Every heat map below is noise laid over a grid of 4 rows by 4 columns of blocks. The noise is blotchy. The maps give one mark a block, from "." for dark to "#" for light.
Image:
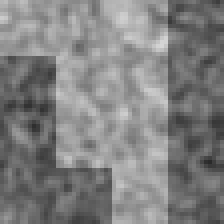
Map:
# # # .
. # # .
. # # .
. . # .
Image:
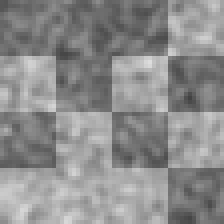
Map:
. . . #
# . # .
. # . #
# # # .
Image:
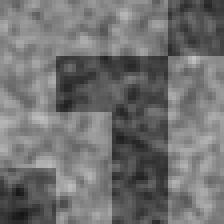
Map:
# # # .
# . . #
# # . #
. # . #
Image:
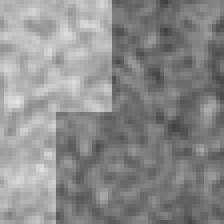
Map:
# # . .
# # . .
# . . .
# . . .
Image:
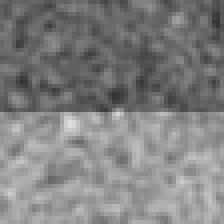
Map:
. . . .
. . . .
# # # #
# # # #
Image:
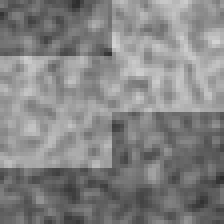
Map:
. . # #
# # # #
# # . .
. . . .
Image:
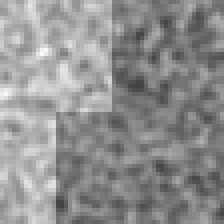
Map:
# # . .
# # . .
# . . .
# . . .
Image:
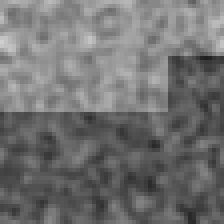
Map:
# # # #
# # # .
. . . .
. . . .
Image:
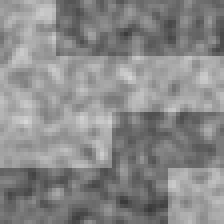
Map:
# . . .
# # # #
# # . .
. . . #
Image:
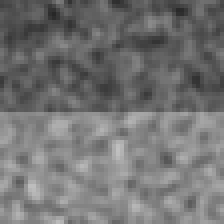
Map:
. . . .
. . . .
# # # #
# # # #
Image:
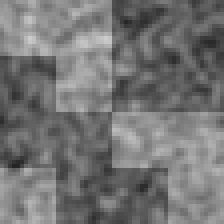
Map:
# # . .
. # . .
. . # #
# . . #
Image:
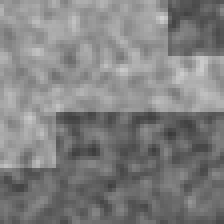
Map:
# # # .
# # # #
# . . .
. . . .
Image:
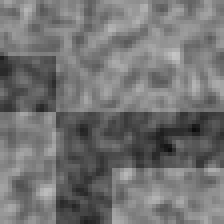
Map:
# # # #
. # # #
# . . .
# . # #
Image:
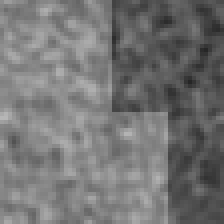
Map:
# # . .
# # . .
# # # .
# # # .
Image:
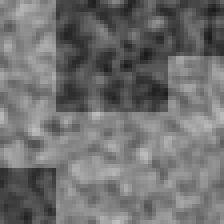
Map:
# . . .
# . . #
# # # #
. # # #
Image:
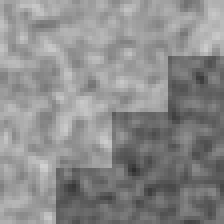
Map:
# # # #
# # # .
# # . .
# . . .
